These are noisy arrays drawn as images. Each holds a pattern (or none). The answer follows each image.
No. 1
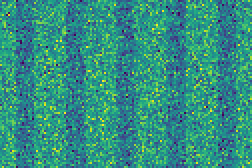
vertical stripes
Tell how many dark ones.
5
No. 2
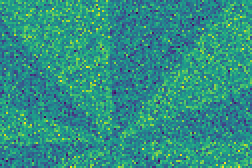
spokes from one point
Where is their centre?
bottom middle
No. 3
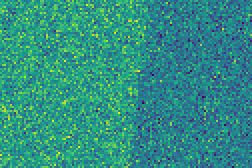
a sharp edge
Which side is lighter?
left
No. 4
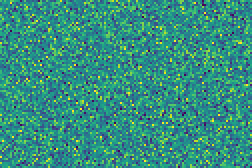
only noise
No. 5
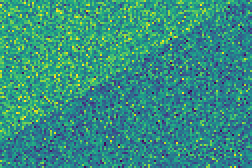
a sharp edge
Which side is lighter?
top left
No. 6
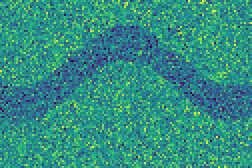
a wavy band
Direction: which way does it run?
left to right
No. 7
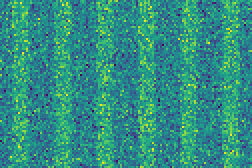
vertical stripes
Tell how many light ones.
6
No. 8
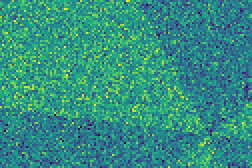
spokes from one point
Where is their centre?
bottom right
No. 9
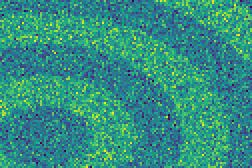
rings round one point
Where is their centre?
bottom left
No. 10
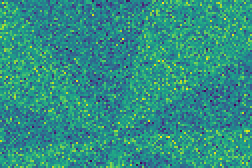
spokes from one point
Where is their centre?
bottom middle
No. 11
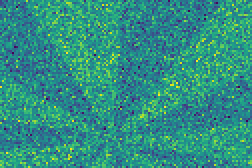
spokes from one point
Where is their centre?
bottom middle
